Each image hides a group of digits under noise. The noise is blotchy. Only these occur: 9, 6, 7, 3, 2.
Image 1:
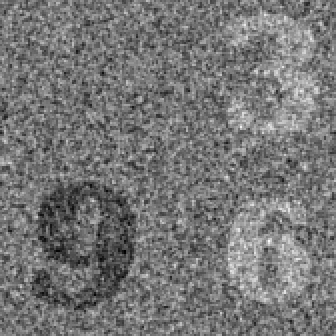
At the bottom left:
9
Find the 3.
top right
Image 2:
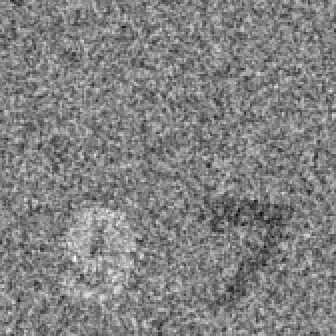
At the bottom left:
9
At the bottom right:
7
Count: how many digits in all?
2
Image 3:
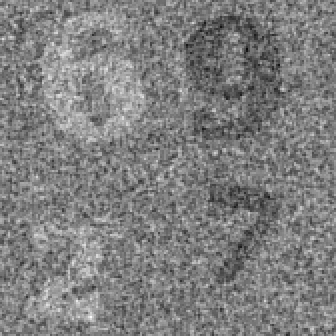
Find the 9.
top right
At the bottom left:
2
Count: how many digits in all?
4
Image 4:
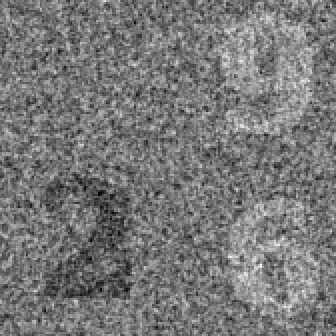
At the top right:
9
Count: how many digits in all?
3
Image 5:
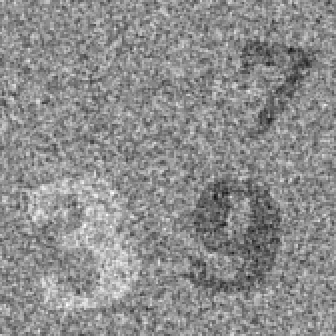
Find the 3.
bottom left
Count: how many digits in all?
3
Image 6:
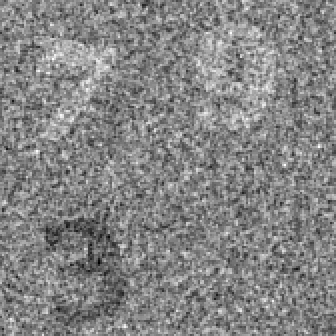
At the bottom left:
3
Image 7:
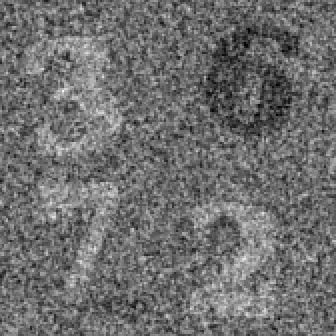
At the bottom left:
7
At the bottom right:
2
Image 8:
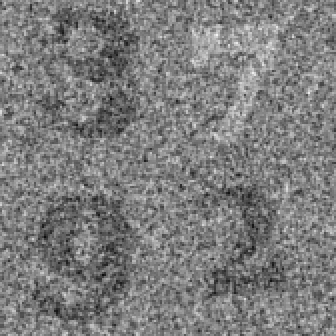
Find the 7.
top right
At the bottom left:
9
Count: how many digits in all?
4
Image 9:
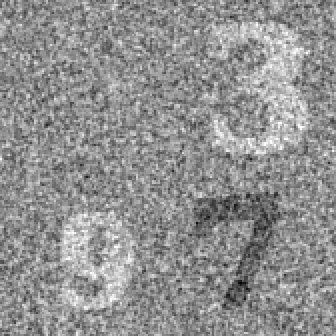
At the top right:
3
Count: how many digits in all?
3
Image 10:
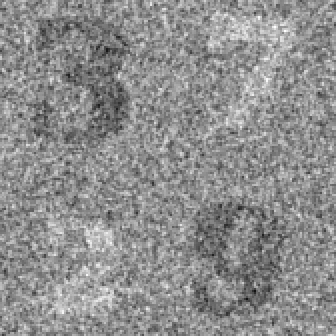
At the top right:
7
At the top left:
3
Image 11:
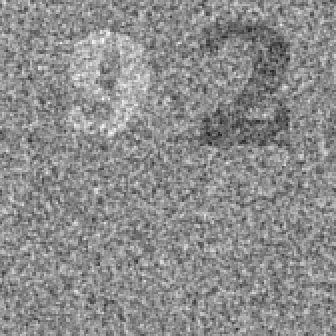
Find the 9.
top left
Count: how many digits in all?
2
